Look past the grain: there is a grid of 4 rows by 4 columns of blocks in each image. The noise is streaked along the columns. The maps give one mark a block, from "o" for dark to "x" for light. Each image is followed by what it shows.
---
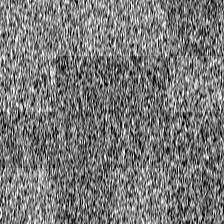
x x x o
x o o x
o o o o
x o x o
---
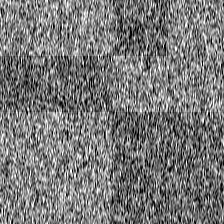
x x o x
o o x x
x x o o
x x o o
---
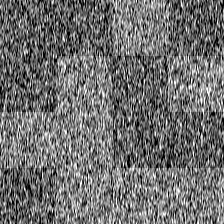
o o x o
o x o x
x x o o
o x x x
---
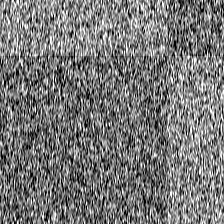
x x x o
o o o x
o o o x
o o o x
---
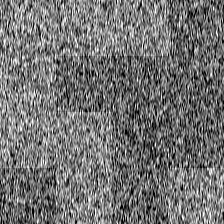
x x x o
x o o o
x x o o
o x o x
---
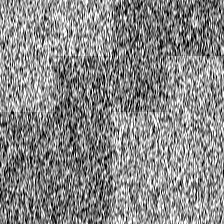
x x o o
x o o x
o o x x
o o x x
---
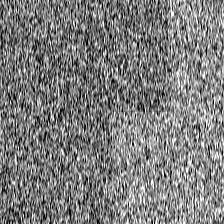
o o o x
o o o x
o o x x
o o x x
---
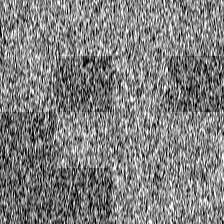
x x x x
x o x o
o x x x
o o x x
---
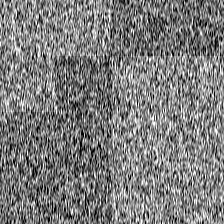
x x o o
x o x x
o o x x
o o x x
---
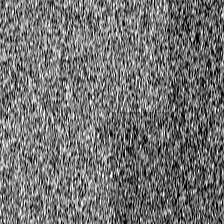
x x x o
x x x o
x x o o
x x o o
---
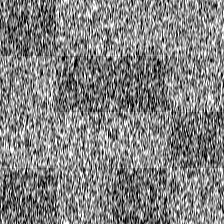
o x x x
x o o x
x x x o
o x o x
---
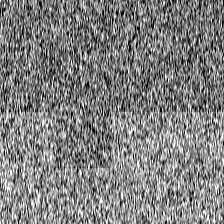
o o o o
o o o o
x o x x
x x x x
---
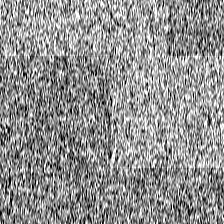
x x x o
o o x x
o o x x
o o o o
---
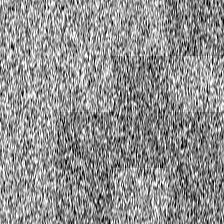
x x x o
x x o x
x o o o
x o x o
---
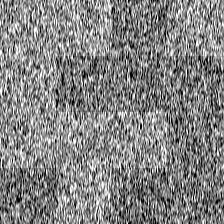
x x o x
x o o o
x x x o
o x o o
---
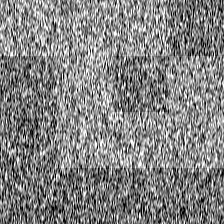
x x x o
o x o x
o x x x
o o o o
